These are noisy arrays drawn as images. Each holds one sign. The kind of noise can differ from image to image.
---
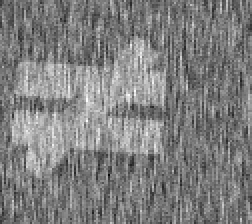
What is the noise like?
streaked along the columns
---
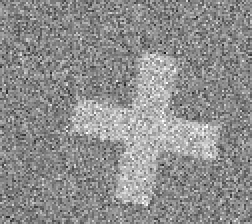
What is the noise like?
independent entries
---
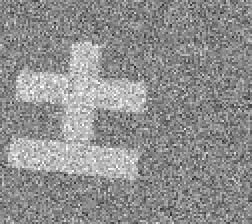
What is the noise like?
independent entries
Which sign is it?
plus-minus sign
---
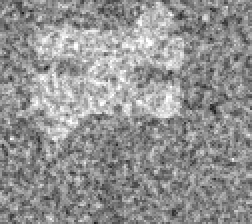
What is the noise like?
blotchy
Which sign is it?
not-equal sign
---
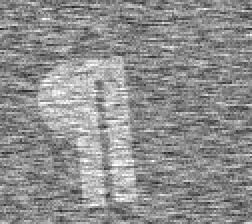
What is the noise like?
streaked along the rows
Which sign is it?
pilcrow
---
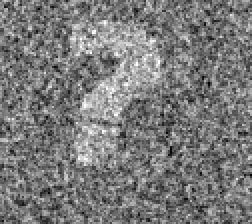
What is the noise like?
blotchy
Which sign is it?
question mark
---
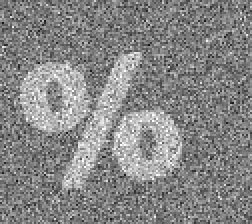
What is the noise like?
independent entries
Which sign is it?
percent sign
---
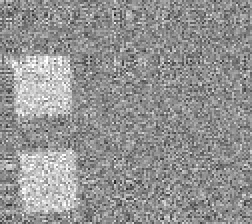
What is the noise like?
low rank plus noise
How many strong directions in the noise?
three or four
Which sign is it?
colon
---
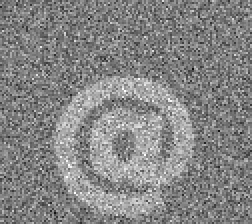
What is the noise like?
independent entries
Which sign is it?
at sign
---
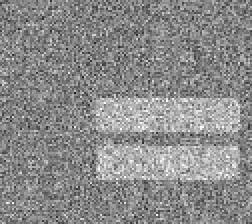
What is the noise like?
low rank plus noise
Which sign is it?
equals sign
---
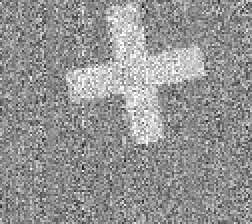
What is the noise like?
columns of uneven size
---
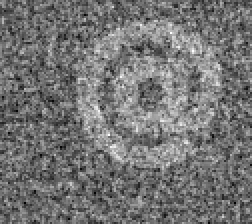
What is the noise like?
blotchy
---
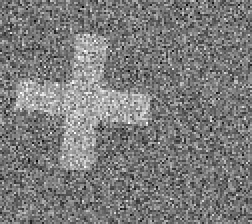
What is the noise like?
independent entries
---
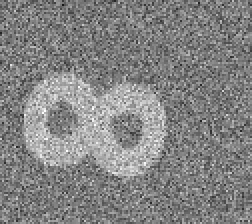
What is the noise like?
independent entries
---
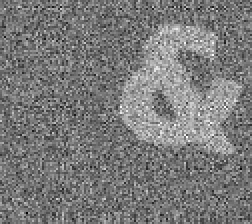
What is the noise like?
low rank plus noise
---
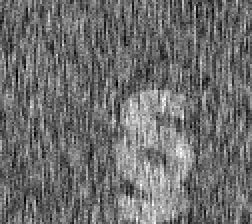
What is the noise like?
streaked along the columns
